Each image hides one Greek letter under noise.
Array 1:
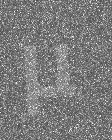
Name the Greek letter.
mu
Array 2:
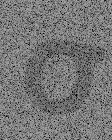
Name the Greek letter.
sigma
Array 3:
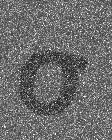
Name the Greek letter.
sigma
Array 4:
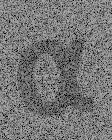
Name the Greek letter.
alpha
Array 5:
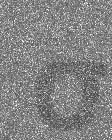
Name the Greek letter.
sigma
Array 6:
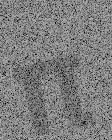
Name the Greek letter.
pi
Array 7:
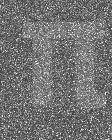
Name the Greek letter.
pi
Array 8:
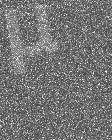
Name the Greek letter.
mu
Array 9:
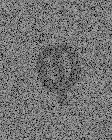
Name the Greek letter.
phi
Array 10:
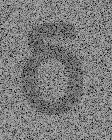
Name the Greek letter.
delta
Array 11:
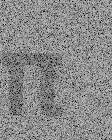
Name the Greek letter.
pi
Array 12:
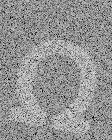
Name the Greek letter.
omega
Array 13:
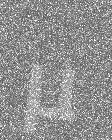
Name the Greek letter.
mu
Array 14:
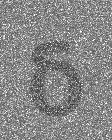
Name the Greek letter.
delta
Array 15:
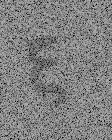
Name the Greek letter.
xi
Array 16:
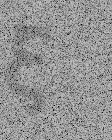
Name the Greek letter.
xi
